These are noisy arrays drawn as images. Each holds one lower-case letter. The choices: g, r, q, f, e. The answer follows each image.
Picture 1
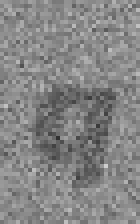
q
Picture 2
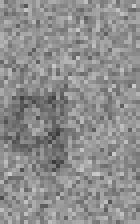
q
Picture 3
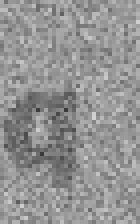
q
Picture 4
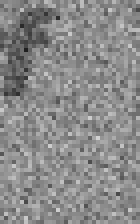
f
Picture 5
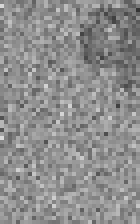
q
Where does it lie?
top right
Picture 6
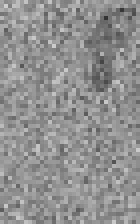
f
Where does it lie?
top right
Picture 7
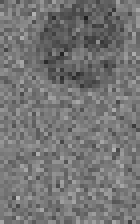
e
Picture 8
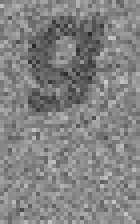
g
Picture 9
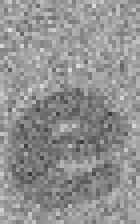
e
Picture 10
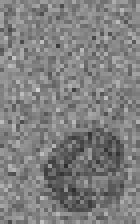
e
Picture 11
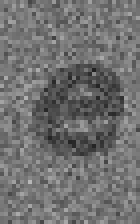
e
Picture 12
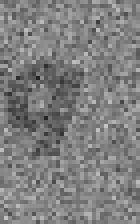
q
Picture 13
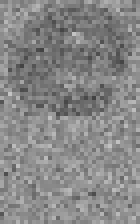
e
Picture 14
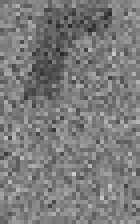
r
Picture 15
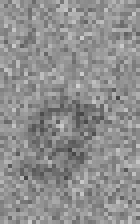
g
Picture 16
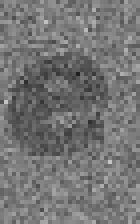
e
